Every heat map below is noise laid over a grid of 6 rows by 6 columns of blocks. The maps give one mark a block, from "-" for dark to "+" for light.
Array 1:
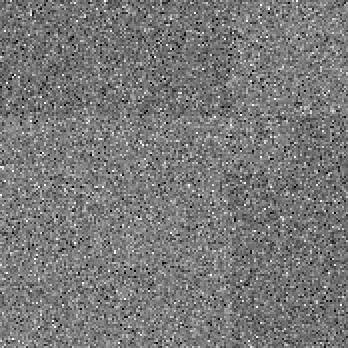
- - - - + +
- - - - + +
+ + + + + -
+ + + + - -
+ + + + - -
+ + + + - -
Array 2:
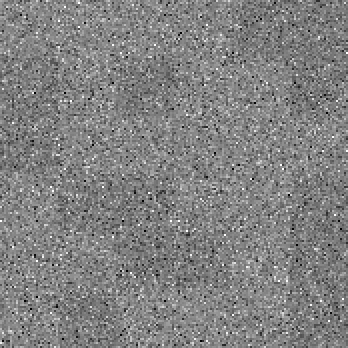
+ + + + - -
- + - + + -
- + + + + +
+ - - + + -
+ + - - + -
+ - + + + -
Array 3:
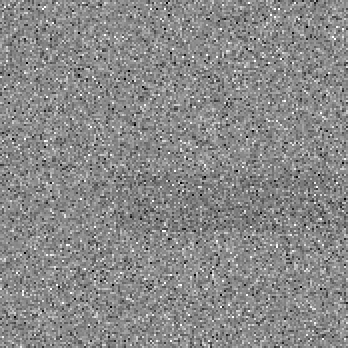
+ + + + + +
+ + + + + +
+ + + + + +
+ + - - - -
+ + + + + +
+ + + + + +
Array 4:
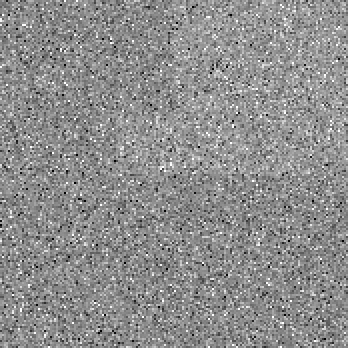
- - - + + +
- - - + + +
- - + + + +
- - - - - -
- - - - - -
- - - - - -
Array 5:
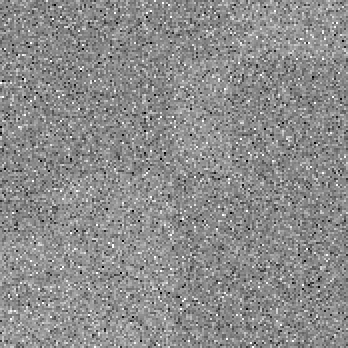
- - - - + +
- - - + - -
- - - + - -
- + + - - -
+ + + - - -
+ + + - - -
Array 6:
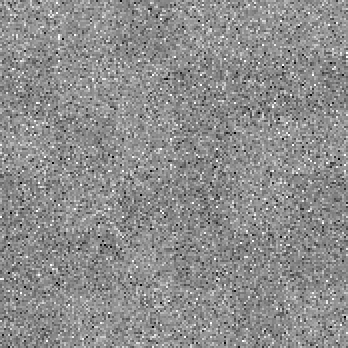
+ + - + + +
- + + - - -
+ - + - + +
- + - - + -
- - + - - -
- + + + - +
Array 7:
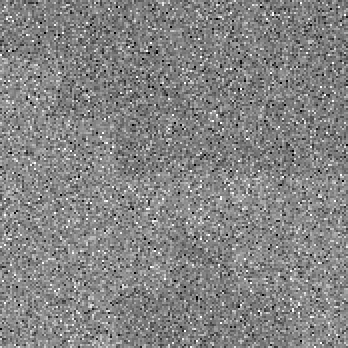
- - - - - -
+ - - - - -
+ + - - - -
+ + + + + +
+ + + - + +
+ + - - - +
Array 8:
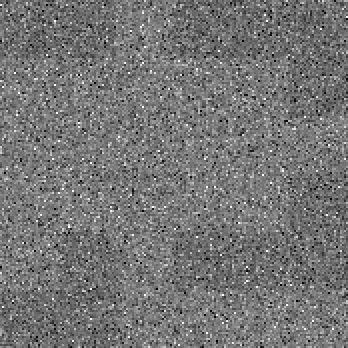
- - + - - -
+ + + + + -
+ + + + + +
+ + + + + -
+ - + - - -
- - + + + +
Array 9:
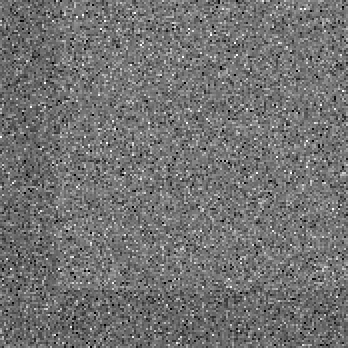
- + + + + +
- + + + + +
- + + + + +
- + + + + +
- + + + + +
- - - - - -
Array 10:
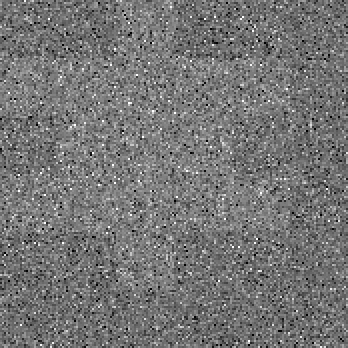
- - + - - -
+ + + + + -
- + + + - -
+ + + + + -
- - + - - -
- - - - - -
